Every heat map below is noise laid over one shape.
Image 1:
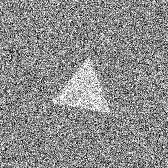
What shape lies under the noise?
triangle
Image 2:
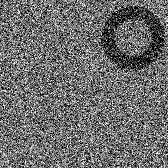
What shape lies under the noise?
ring
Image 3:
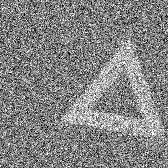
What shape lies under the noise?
triangle frame
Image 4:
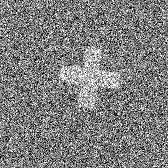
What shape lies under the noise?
cross
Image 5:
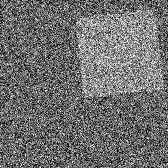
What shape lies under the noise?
square
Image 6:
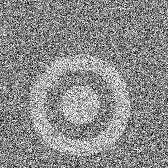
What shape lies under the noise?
bullseye
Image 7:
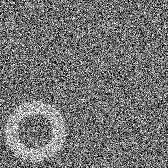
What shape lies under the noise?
ring
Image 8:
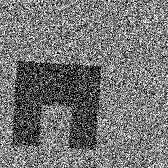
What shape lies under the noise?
square with a notch
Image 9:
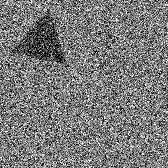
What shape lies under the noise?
triangle
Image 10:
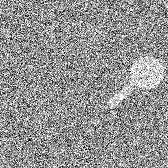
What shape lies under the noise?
lollipop
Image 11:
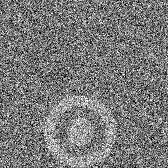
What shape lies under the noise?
bullseye
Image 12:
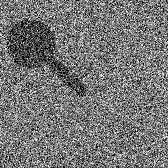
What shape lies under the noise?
lollipop
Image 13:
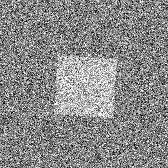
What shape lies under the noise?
square
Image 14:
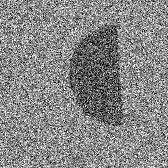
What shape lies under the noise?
half disc
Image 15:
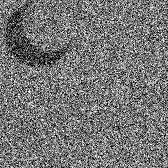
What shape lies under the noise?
crescent
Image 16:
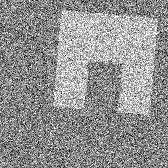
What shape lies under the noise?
square with a notch
